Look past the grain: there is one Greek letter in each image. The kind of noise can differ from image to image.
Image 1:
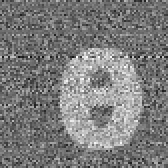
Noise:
rows of uneven size
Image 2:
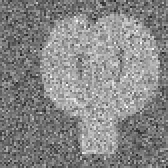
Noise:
independent entries
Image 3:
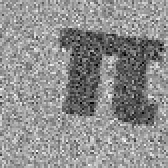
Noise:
low rank plus noise
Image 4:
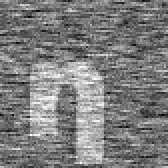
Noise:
streaked along the rows
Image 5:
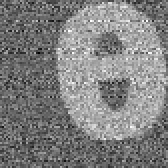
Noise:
rows of uneven size
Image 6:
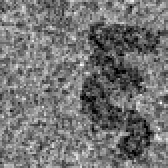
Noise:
blotchy
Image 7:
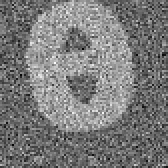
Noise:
low rank plus noise
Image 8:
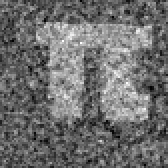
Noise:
blotchy
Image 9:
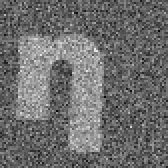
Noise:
independent entries
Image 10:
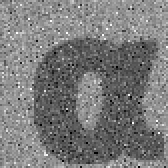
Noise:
heavy tails
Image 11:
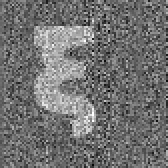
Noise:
columns of uneven size
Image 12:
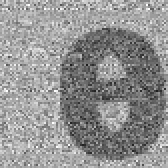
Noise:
rows of uneven size
